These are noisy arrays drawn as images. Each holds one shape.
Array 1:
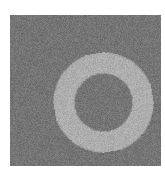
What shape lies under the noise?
ring
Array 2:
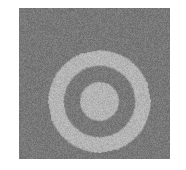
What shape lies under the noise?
bullseye
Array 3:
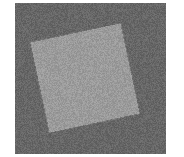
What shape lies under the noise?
square
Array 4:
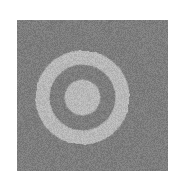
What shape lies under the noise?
bullseye
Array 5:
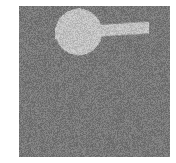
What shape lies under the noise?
lollipop
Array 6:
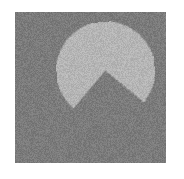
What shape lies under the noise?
disc with a wedge cut out
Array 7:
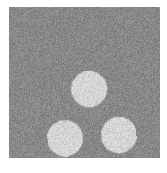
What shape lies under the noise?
three dots
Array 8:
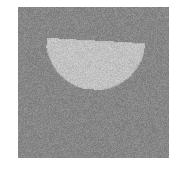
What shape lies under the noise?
half disc
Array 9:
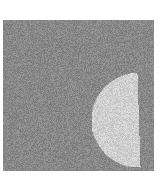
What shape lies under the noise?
half disc
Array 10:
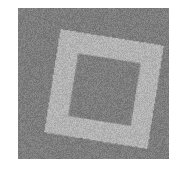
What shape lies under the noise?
square frame
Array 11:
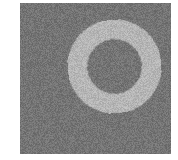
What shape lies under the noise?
ring
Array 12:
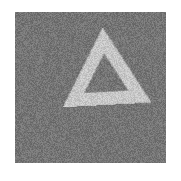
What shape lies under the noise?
triangle frame
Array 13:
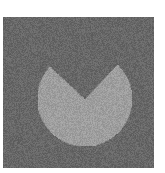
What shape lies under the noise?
disc with a wedge cut out
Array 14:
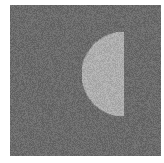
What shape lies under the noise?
half disc
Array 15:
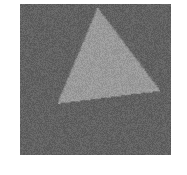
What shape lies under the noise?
triangle
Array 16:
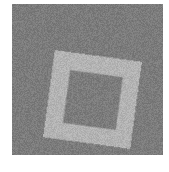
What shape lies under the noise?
square frame
